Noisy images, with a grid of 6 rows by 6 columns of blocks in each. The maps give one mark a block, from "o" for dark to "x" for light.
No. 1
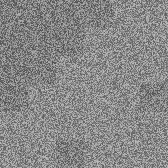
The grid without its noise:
o o o o x x
o o o x x x
o o x x x x
o x x x x o
x x x x x x
x x o x x x
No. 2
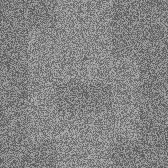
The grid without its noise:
o o x x o o
o x x x o o
o x x x x o
o x o o x o
o x x x x o
o o x x o o
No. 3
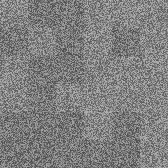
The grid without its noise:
x o o x x x
o x o x o x
x o o x x x
x o x x x x
o o o x o x
o o o o o x
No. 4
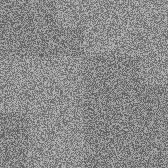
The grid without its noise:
o o x x x x
o o o x x x
x x x o o x
x x x o o o
o x x o o o
o x x o o o
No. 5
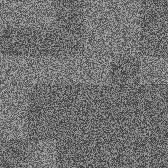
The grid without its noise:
x x o x x o
o o o x x o
x x x x o x
x o o o o o
x o o o o o
o x o o o o
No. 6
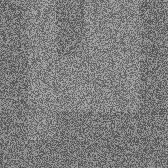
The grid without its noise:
o x o x x o
o x o x x o
o x x x x o
o x x x x o
o x o o o o
o o o o o o
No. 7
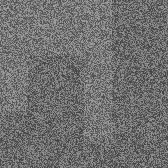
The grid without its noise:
x x x x o o
x x x x o o
x o o x o o
x o o x o o
o o o x o o
o o o o o o
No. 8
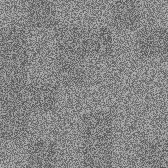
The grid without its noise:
x o x x o x
o x o o x o
o x o x x x
o o x x x x
o x x o x x
x o x o x o
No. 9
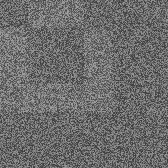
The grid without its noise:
o x x o o o
x o o x o o
x o o x o o
x x x x o o
o o o o o o
o o o o o o
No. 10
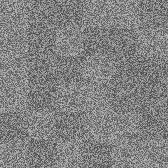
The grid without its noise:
x o o x x o
x o x o o x
x o o x o o
x o x x o o
o x o x x o
x o x o x x
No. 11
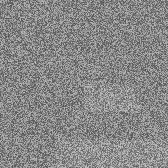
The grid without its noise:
o o o o o o
o o o o o o
o o o o o o
o o o x x o
o o o o o o
o o x x x x
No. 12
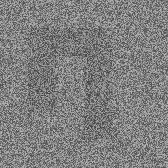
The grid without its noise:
x x x x x x
x o o o x x
x o x o x x
x o x o x x
x x x o x x
x x x x x x
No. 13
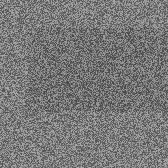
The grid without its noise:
x x x x x x
x o o o o o
x o o o o o
x o o o o o
x x x x x x
x x x x x x
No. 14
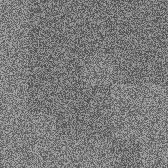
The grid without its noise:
x o o o o o
x o o o o o
x o o x o o
x o o o x x
x x o o x x
x x x x o x
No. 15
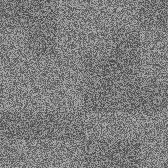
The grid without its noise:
o o x x x o
x o x x o x
x x x o o x
x x x o o o
o o o x x x
x x x o o x
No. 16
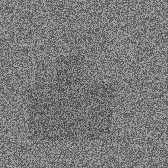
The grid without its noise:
x x x x x x
x x x x x x
x x o x x x
x o o o x x
x o o o x x
x x x x x x
